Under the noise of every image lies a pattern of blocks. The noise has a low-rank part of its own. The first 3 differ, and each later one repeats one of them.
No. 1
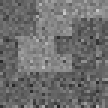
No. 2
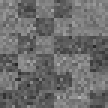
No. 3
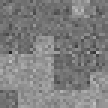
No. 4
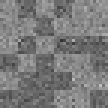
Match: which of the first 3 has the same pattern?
2
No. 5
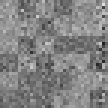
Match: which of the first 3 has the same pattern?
2
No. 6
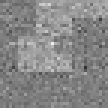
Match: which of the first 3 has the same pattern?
1
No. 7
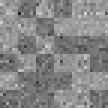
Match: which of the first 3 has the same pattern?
2
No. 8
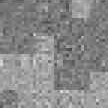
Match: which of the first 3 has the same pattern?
3
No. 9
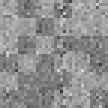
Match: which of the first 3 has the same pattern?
2
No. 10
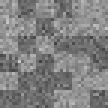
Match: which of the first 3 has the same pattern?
2
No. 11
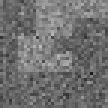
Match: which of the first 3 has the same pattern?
1
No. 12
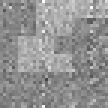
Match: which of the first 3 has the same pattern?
1
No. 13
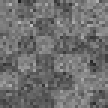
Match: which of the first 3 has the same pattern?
2
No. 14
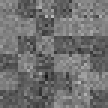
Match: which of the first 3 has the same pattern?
2
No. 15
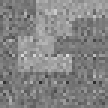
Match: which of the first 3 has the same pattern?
1
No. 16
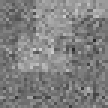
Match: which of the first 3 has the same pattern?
1
